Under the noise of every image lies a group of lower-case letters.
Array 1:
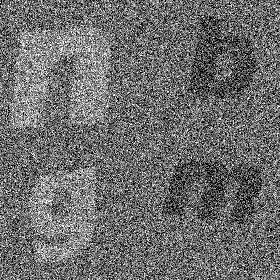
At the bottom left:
g
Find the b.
top right
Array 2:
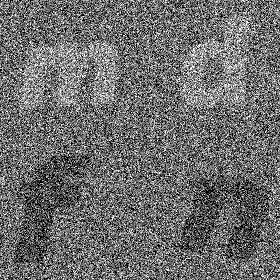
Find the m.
top left
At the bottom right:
n
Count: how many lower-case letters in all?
4
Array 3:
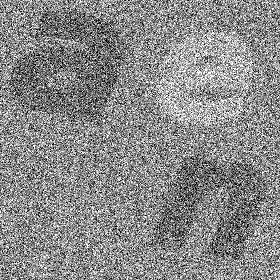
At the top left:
a
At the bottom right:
n
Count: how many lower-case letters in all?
3
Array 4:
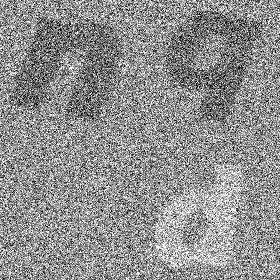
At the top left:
n
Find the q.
top right
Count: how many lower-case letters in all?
3
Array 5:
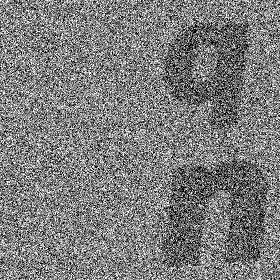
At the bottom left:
nothing
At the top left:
nothing
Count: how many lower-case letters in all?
2
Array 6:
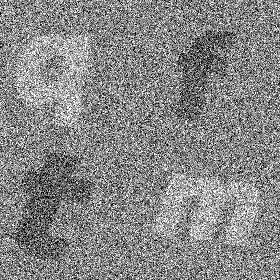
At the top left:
q
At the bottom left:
t
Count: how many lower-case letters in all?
4
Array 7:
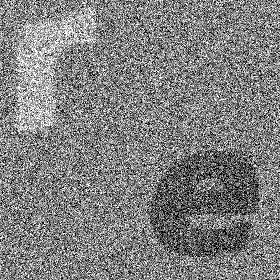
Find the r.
top left
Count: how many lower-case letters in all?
2
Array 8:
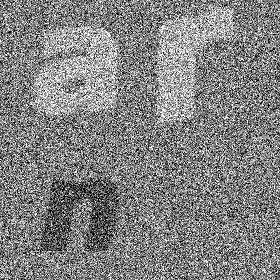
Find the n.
bottom left
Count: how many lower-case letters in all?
3
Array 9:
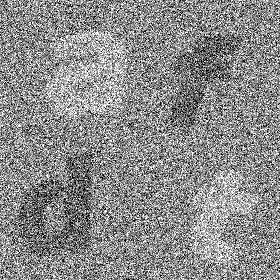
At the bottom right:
t
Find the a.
top left
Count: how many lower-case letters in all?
4
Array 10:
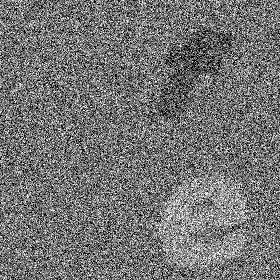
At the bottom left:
nothing
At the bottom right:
e
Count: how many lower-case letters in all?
2
